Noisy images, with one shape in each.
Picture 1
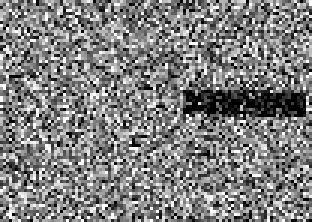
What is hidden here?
dark bar, middle right
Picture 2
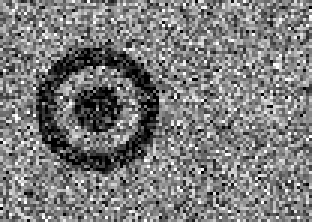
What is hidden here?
dark bullseye
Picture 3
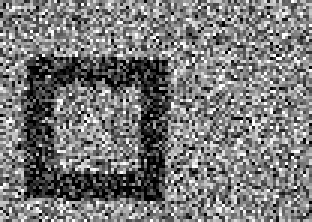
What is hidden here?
dark square frame
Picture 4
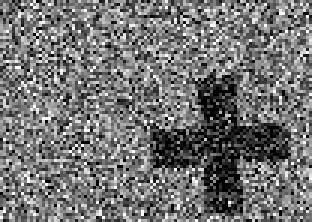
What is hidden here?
dark cross
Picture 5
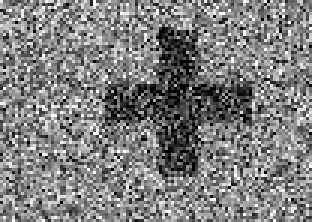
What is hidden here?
dark cross
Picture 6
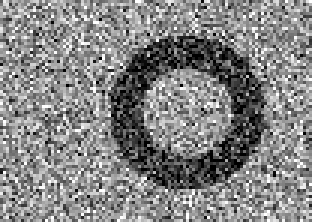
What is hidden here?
dark ring
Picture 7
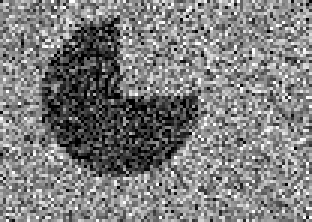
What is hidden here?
dark disc with a wedge cut out
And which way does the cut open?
up and right
